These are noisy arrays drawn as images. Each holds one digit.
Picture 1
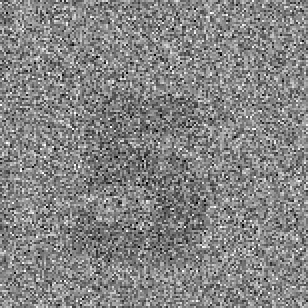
dark 5
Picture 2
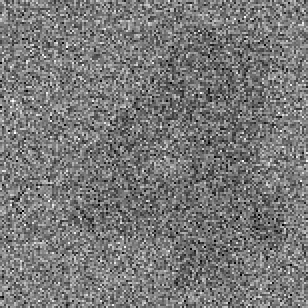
dark 4
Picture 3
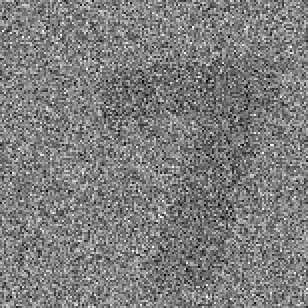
dark 7
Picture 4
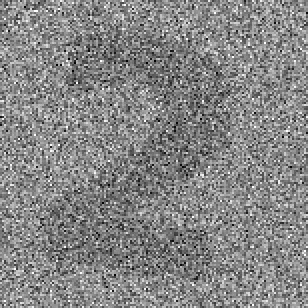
dark 2
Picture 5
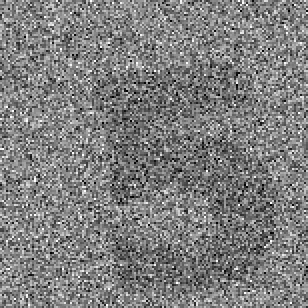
dark 5
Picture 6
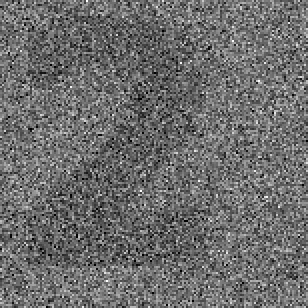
dark 2
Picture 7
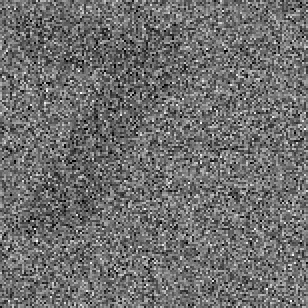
dark 7
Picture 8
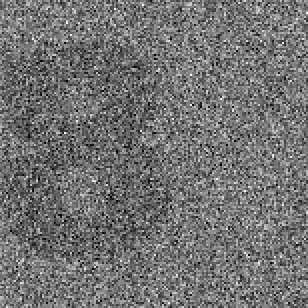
dark 8
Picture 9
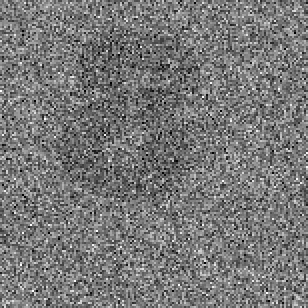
dark 8
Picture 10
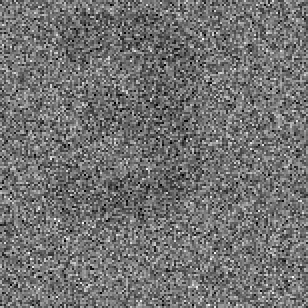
dark 3
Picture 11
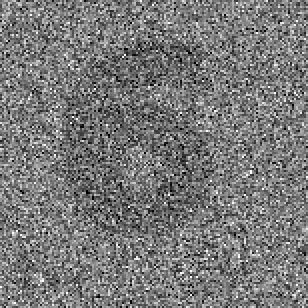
dark 6
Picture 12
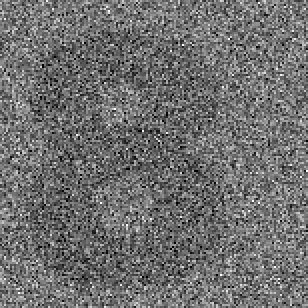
dark 8
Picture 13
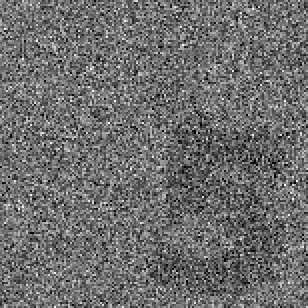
dark 5
